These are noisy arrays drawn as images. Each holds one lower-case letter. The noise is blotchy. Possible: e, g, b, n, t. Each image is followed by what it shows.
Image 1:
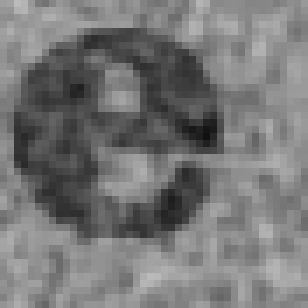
dark e
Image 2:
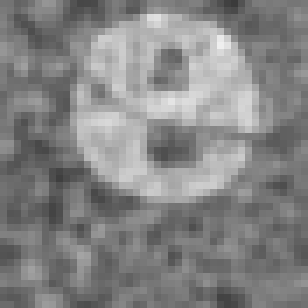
light e
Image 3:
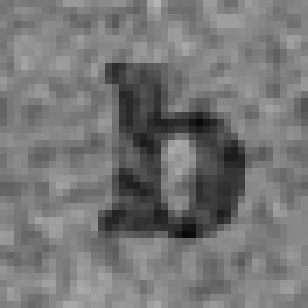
dark b
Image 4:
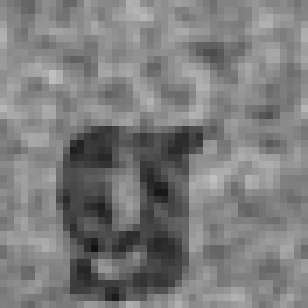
dark g
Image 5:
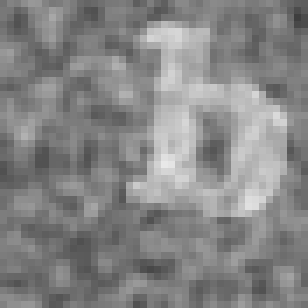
light b
